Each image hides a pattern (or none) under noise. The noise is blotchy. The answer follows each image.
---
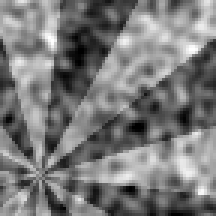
spokes from one point
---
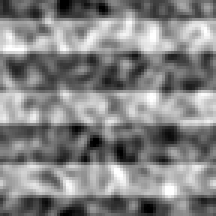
horizontal stripes
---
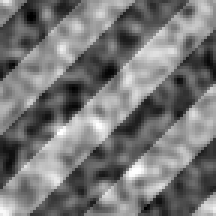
diagonal stripes
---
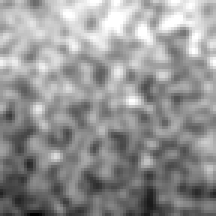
a smooth slope
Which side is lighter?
top
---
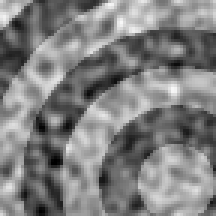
rings round one point
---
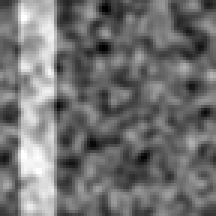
one vertical stripe
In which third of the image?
left
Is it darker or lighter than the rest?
lighter
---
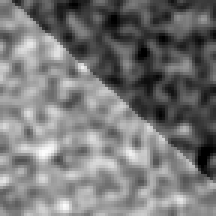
a sharp edge
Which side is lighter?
bottom left
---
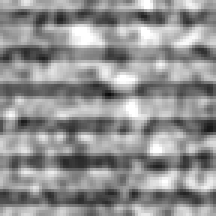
horizontal stripes
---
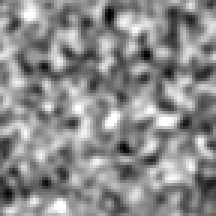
only noise
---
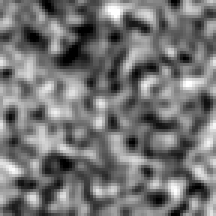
only noise
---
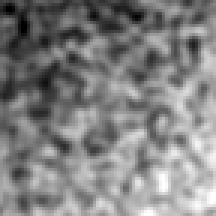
a smooth slope
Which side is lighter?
bottom right
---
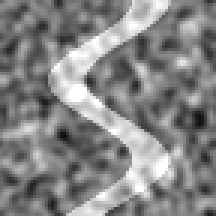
a wavy band
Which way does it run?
top to bottom
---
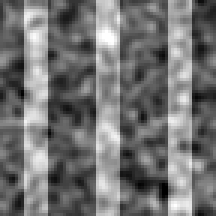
vertical stripes
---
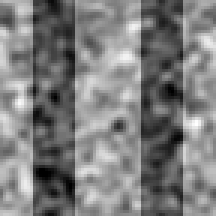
vertical stripes
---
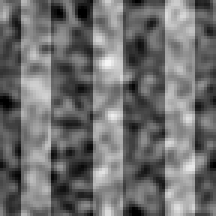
vertical stripes
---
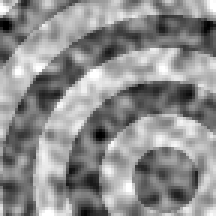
rings round one point
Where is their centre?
bottom right
